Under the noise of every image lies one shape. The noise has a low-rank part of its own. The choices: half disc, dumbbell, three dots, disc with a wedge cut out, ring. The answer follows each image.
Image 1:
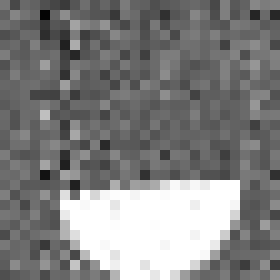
half disc
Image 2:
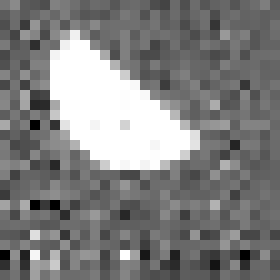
half disc
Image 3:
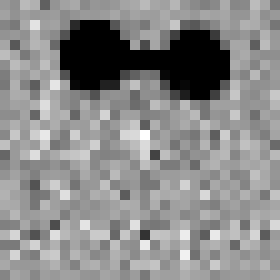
dumbbell
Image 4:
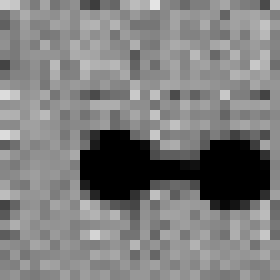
dumbbell
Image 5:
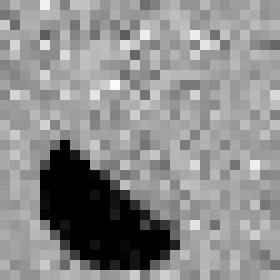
half disc
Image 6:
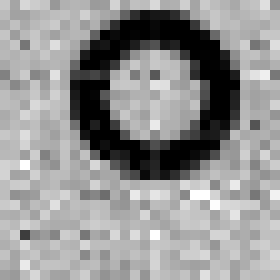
ring
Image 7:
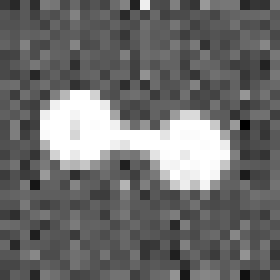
dumbbell
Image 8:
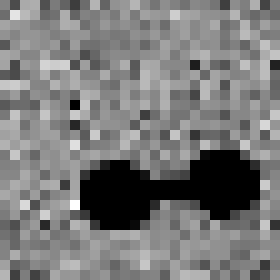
dumbbell
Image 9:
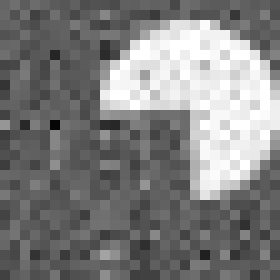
disc with a wedge cut out
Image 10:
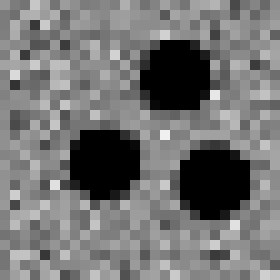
three dots
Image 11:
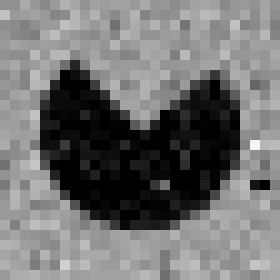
disc with a wedge cut out
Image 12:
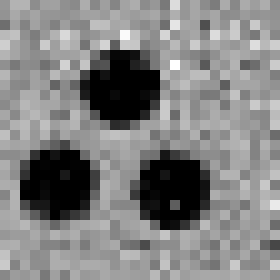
three dots
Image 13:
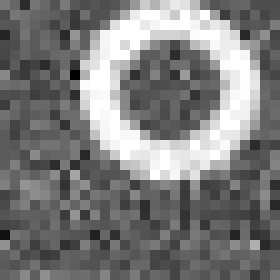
ring
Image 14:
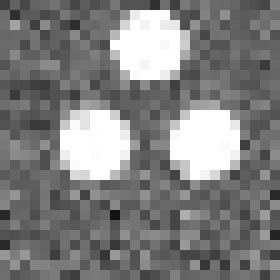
three dots
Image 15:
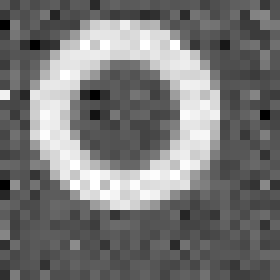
ring
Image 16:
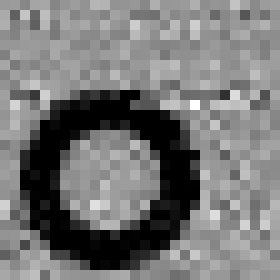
ring
